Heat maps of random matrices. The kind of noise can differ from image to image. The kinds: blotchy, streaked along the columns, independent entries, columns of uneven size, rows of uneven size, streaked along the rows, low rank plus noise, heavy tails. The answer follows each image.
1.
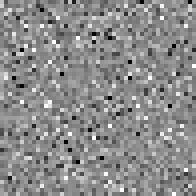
heavy tails
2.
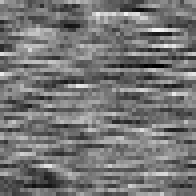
streaked along the rows
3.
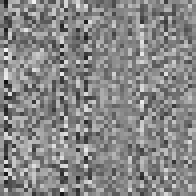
columns of uneven size
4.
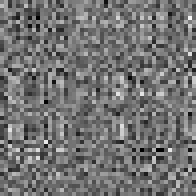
low rank plus noise
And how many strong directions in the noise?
two
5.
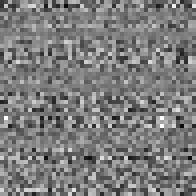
rows of uneven size
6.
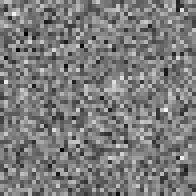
independent entries
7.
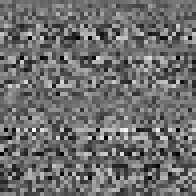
rows of uneven size
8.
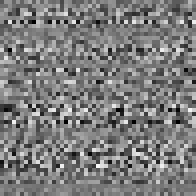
rows of uneven size
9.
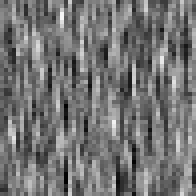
streaked along the columns
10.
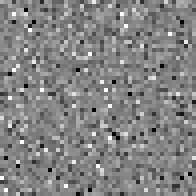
heavy tails
